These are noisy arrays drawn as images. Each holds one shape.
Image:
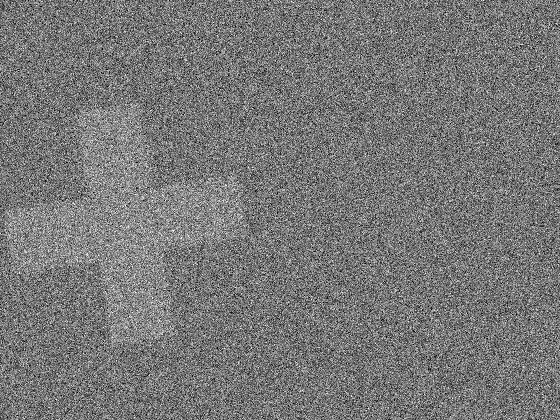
cross
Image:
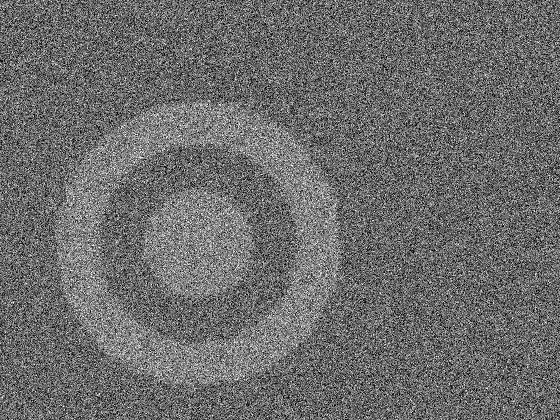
bullseye
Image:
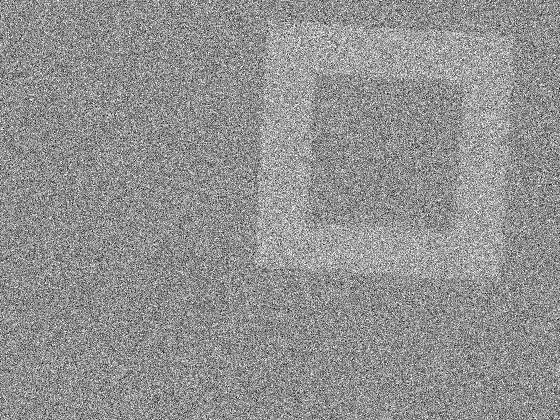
square frame
